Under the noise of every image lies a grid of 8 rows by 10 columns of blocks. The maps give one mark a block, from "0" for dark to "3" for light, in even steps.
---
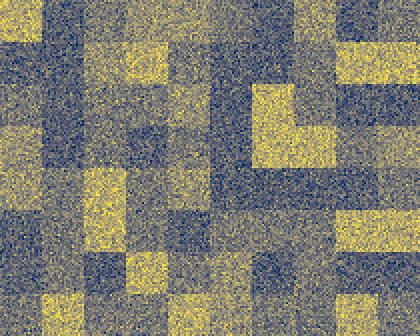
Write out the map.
3 0 1 2 2 1 0 2 0 1
0 0 2 3 1 0 0 1 3 3
1 0 1 1 2 0 3 1 0 0
2 0 1 0 1 0 3 3 1 2
2 1 3 1 2 0 0 0 0 1
0 1 3 1 0 1 1 1 3 3
0 1 0 3 1 2 0 1 0 0
1 3 1 1 3 2 1 1 3 1
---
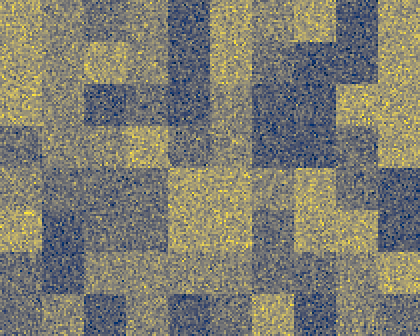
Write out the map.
3 2 1 2 0 3 2 3 0 3
3 2 3 2 0 3 1 0 0 3
3 2 0 1 0 2 0 0 3 3
1 2 2 3 1 2 0 0 1 3
2 1 1 1 3 3 2 3 1 0
3 0 1 1 3 3 1 3 3 0
1 0 2 2 2 2 1 1 2 3
1 2 0 2 0 1 3 0 2 1
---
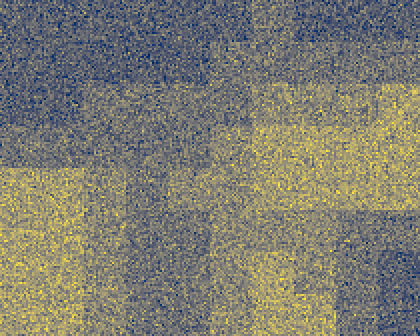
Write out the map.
0 0 0 0 0 0 1 0 0 0
0 0 0 0 0 1 1 1 1 1
0 0 1 1 1 1 2 2 2 3
1 1 1 1 1 2 3 3 3 3
3 3 2 1 2 2 3 3 3 3
3 3 2 1 1 2 2 2 1 1
3 3 2 1 1 2 3 2 1 0
3 3 2 1 1 2 3 3 1 0
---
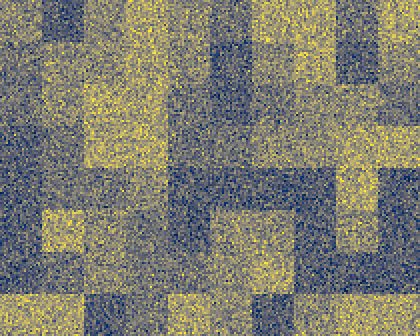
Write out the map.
2 0 2 3 2 1 3 3 1 3
1 2 2 3 2 0 2 3 0 2
1 2 3 3 1 0 1 2 2 1
0 1 3 3 1 1 2 2 3 3
0 1 1 2 0 0 0 0 3 0
0 3 2 1 0 2 2 0 2 0
0 1 2 1 1 2 3 0 0 0
3 3 0 1 3 2 0 2 3 3
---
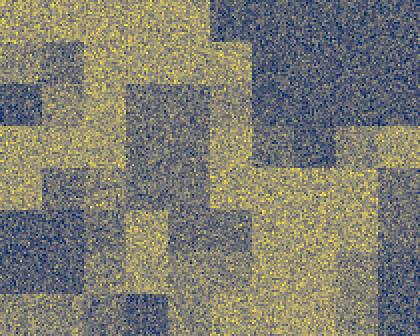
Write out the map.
3 3 3 3 3 0 0 0 0 0
2 1 3 3 3 3 0 0 0 0
0 2 3 1 1 2 0 0 0 0
3 3 3 1 1 3 1 0 2 3
3 1 2 1 1 3 3 3 3 1
0 0 1 3 1 1 3 3 3 1
0 0 2 3 2 2 3 3 2 0
2 2 1 0 2 3 3 3 2 0
